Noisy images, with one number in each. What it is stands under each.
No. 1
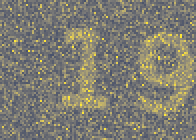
19
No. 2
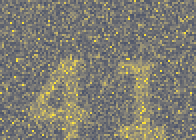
41
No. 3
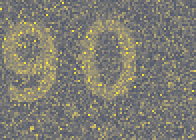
90
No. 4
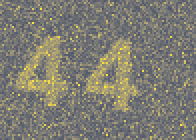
44
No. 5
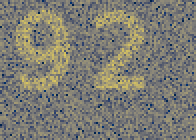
92
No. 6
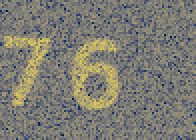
76
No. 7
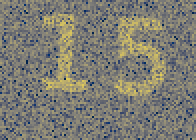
15
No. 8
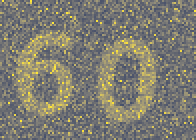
60
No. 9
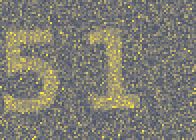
51
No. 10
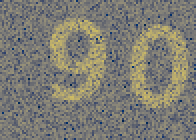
90
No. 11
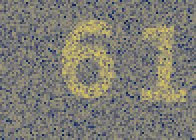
61
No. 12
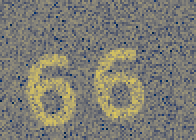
66
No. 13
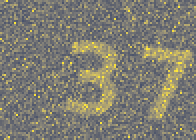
37
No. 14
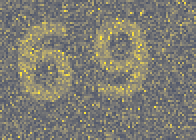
69
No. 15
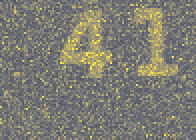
41
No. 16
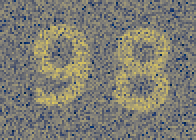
98
